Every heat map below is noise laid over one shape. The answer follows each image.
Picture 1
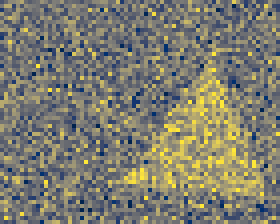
triangle
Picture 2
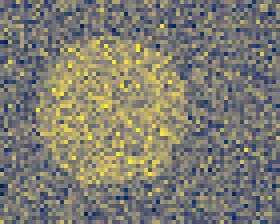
disc
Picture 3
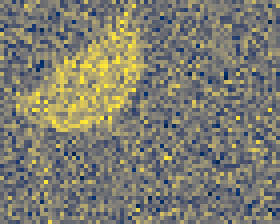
half disc
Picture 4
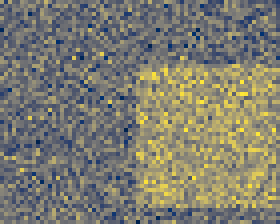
square
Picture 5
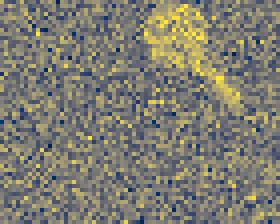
lollipop
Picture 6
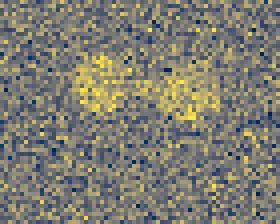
dumbbell
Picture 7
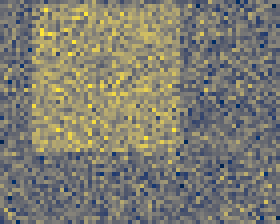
square
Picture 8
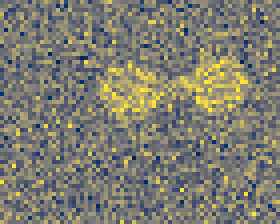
dumbbell
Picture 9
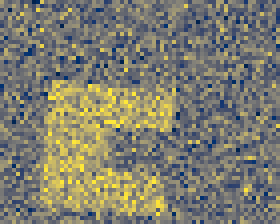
square with a notch
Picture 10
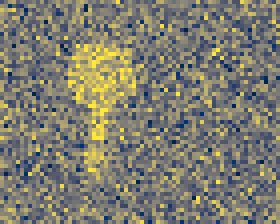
lollipop
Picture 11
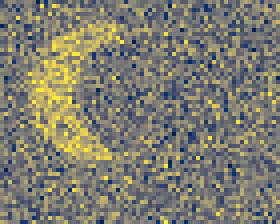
crescent
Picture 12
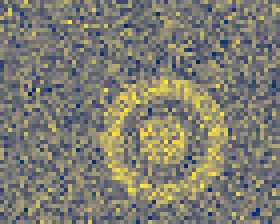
bullseye
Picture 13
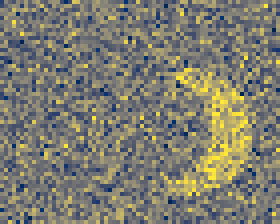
crescent
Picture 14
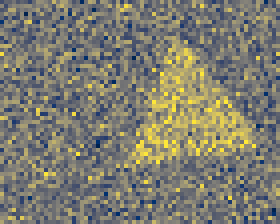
triangle
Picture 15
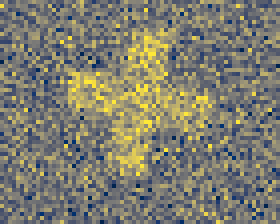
cross
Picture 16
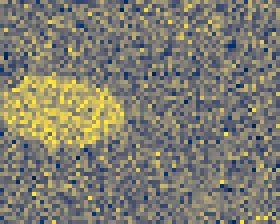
ellipse
